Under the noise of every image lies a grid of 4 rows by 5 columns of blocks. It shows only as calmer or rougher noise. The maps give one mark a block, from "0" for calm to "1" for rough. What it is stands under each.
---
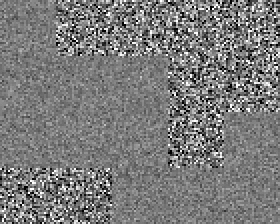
0 1 1 1 1
0 0 0 1 1
0 0 0 1 0
1 1 0 0 0
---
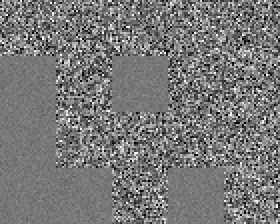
1 1 1 1 1
0 1 0 1 1
0 1 1 1 1
0 0 1 0 1
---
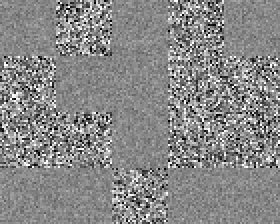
0 1 0 1 0
1 0 0 1 1
1 1 0 1 1
0 0 1 0 0
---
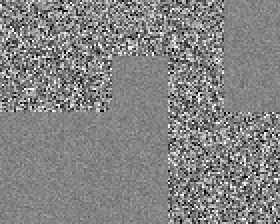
1 1 1 1 0
1 1 0 1 0
0 0 0 1 1
0 0 0 1 1
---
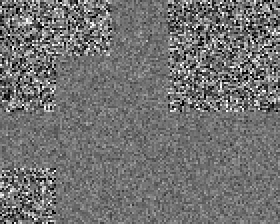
1 1 0 1 1
1 0 0 1 1
0 0 0 0 0
1 0 0 0 0
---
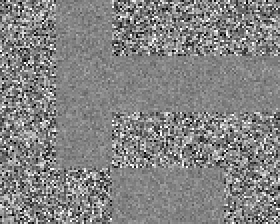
1 0 1 1 1
1 0 0 0 0
1 0 1 1 1
1 1 0 0 1
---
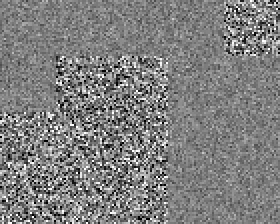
0 0 0 0 1
0 1 1 0 0
1 1 1 0 0
1 1 1 0 0
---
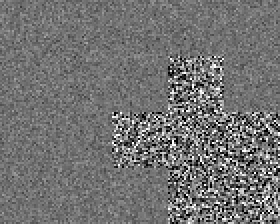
0 0 0 0 0
0 0 0 1 0
0 0 1 1 1
0 0 0 1 1
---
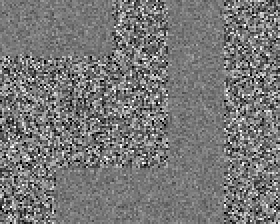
0 0 1 0 1
1 1 1 0 1
1 1 1 0 1
1 0 0 0 1
